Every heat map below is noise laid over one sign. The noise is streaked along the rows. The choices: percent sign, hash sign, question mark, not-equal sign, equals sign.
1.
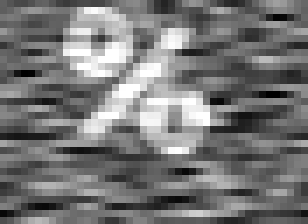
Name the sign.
percent sign
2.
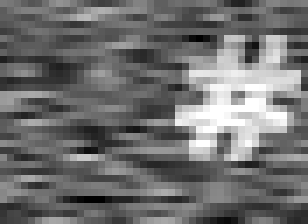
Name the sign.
hash sign
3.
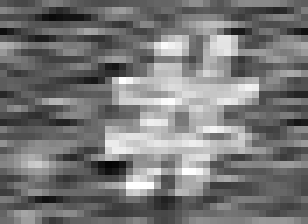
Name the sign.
hash sign
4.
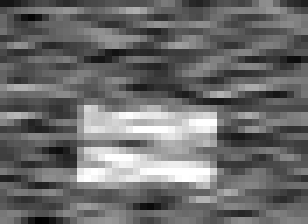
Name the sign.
equals sign
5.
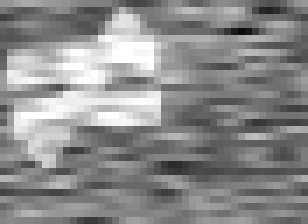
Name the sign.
not-equal sign
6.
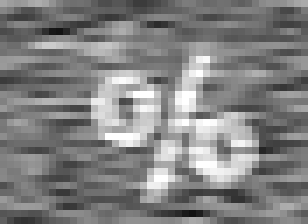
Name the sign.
percent sign
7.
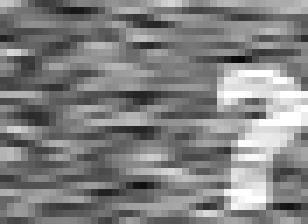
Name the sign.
question mark
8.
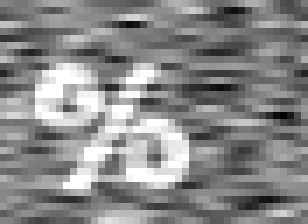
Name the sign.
percent sign
